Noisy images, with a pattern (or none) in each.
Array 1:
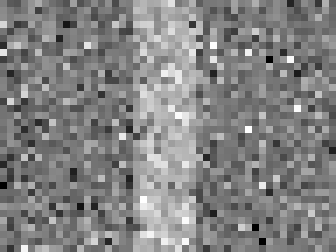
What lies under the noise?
one vertical stripe
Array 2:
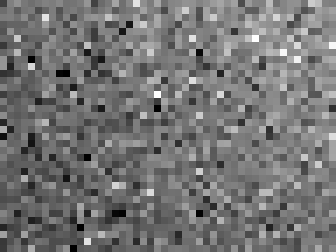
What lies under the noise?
a smooth slope
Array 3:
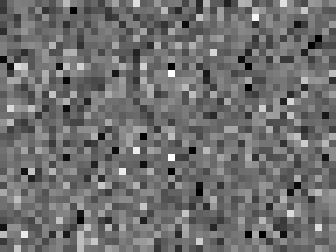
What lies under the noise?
only noise
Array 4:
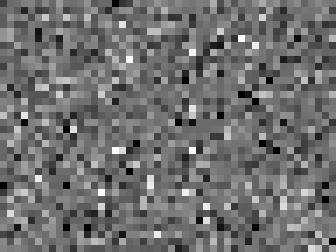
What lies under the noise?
only noise
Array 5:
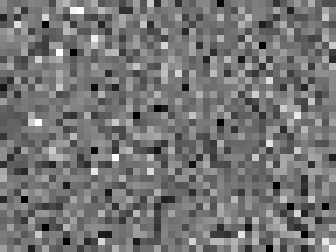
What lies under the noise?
only noise
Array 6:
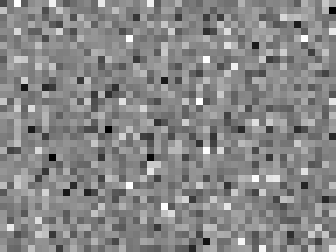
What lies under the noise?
only noise
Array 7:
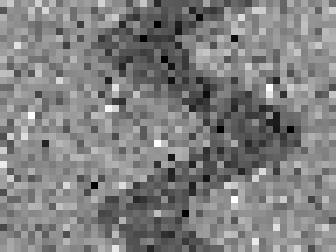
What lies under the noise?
a wavy band
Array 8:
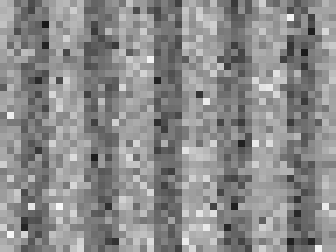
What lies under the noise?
vertical stripes
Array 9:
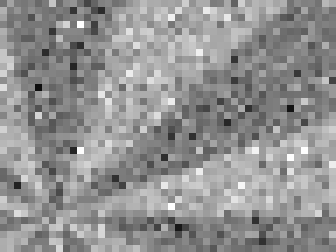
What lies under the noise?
spokes from one point
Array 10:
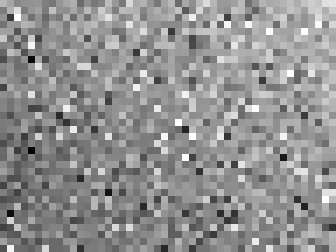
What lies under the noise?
a smooth slope
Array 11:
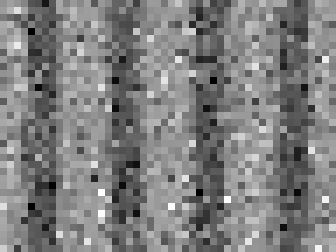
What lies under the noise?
vertical stripes
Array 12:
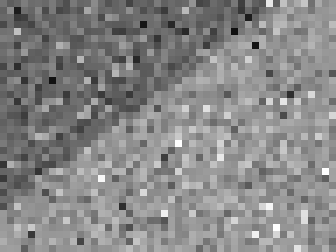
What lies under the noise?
a sharp edge
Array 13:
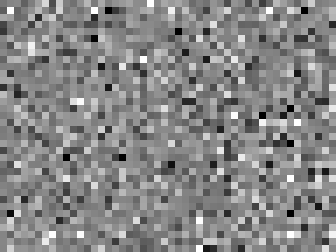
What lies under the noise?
only noise
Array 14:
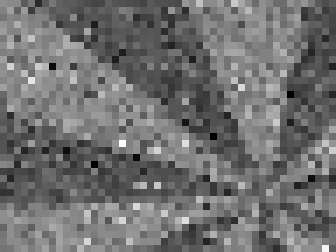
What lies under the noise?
spokes from one point
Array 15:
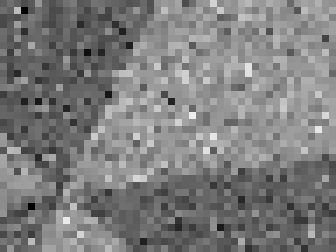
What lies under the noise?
spokes from one point
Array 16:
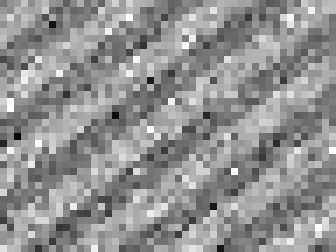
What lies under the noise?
diagonal stripes
